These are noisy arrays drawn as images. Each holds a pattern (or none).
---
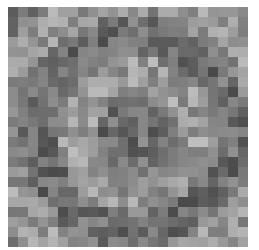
rings round one point
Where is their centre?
centre
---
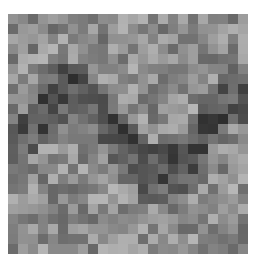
a wavy band
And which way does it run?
left to right
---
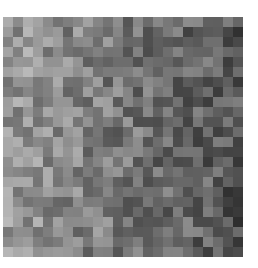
a smooth slope
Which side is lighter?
left
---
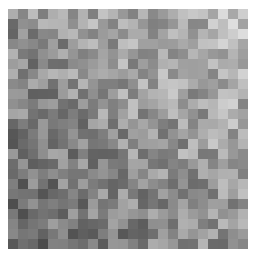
a smooth slope
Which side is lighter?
top right
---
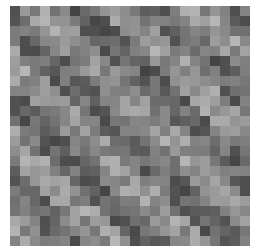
diagonal stripes
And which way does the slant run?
top left to bottom right
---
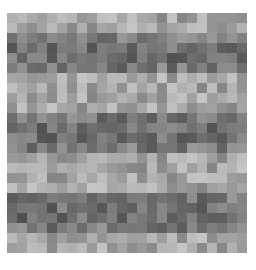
horizontal stripes
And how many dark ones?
3
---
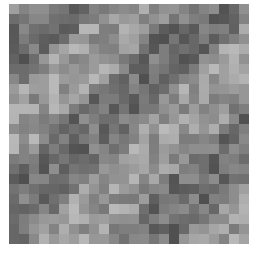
diagonal stripes
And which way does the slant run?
bottom left to top right
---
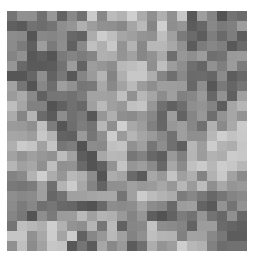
spokes from one point
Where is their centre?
bottom middle
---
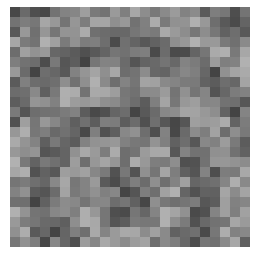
rings round one point
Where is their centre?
bottom middle
